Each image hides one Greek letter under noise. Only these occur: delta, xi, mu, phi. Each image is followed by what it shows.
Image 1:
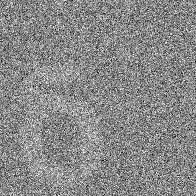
light delta
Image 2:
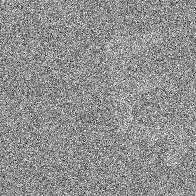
light xi
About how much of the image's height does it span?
two thirds
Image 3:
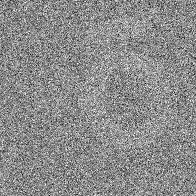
light delta
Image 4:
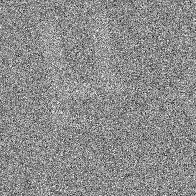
light mu
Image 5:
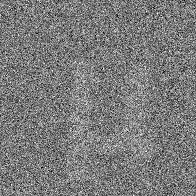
light mu
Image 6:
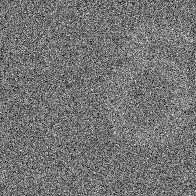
light delta
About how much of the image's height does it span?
two thirds
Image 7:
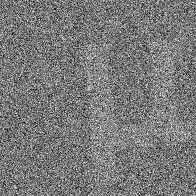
light mu
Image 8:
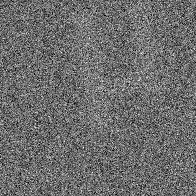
light mu
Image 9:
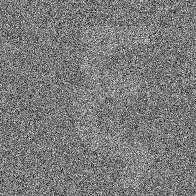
light xi
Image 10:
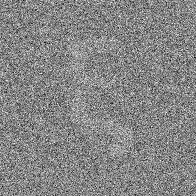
light xi
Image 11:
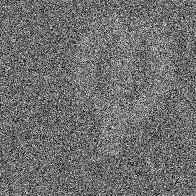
light phi
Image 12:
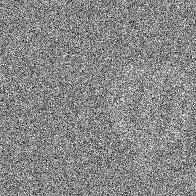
light phi
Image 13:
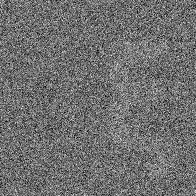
light xi
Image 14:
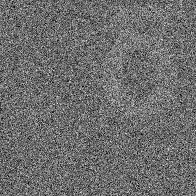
light delta
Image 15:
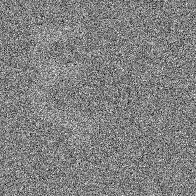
light xi
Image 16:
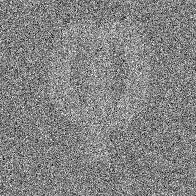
light phi
